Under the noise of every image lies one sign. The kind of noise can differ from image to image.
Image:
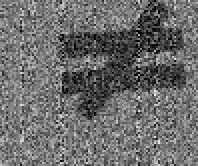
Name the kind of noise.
columns of uneven size
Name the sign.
not-equal sign
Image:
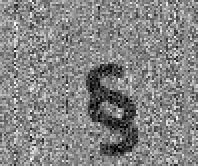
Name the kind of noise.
columns of uneven size
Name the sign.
section sign
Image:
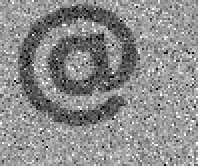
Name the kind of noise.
heavy tails
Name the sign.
at sign
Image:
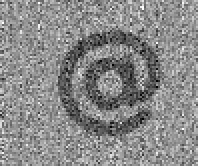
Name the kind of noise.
columns of uneven size
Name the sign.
at sign
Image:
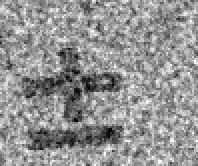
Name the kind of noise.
blotchy
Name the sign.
plus-minus sign
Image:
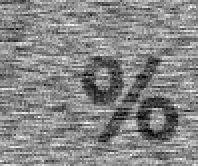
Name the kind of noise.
streaked along the rows
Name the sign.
percent sign
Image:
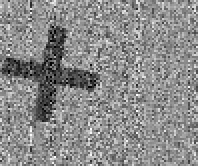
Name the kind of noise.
columns of uneven size
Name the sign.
plus sign
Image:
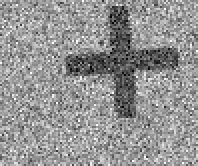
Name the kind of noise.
independent entries
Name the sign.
plus sign
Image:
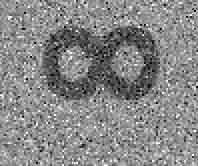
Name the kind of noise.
heavy tails
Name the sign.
infinity sign
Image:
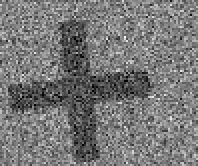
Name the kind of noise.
low rank plus noise
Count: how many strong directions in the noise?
three or four
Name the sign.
plus sign
